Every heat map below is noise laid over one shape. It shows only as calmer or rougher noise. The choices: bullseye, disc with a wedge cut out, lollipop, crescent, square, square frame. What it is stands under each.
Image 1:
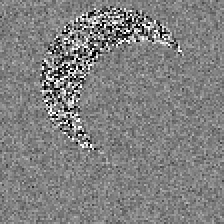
crescent
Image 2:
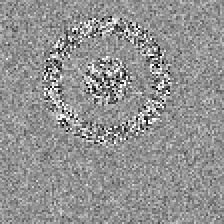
bullseye
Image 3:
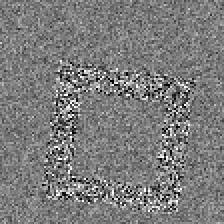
square frame
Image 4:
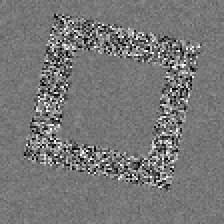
square frame
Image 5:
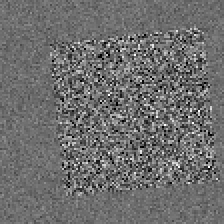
square
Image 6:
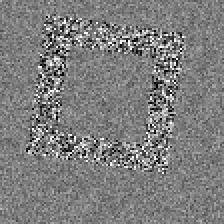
square frame
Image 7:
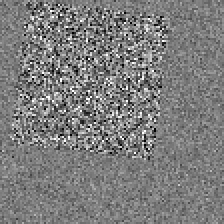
square
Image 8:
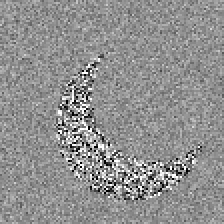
crescent
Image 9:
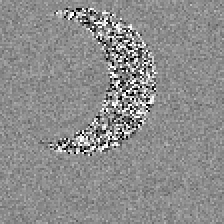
crescent
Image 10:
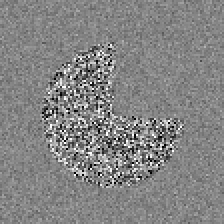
disc with a wedge cut out
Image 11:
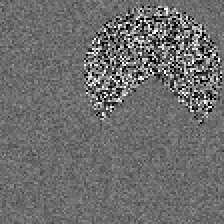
disc with a wedge cut out
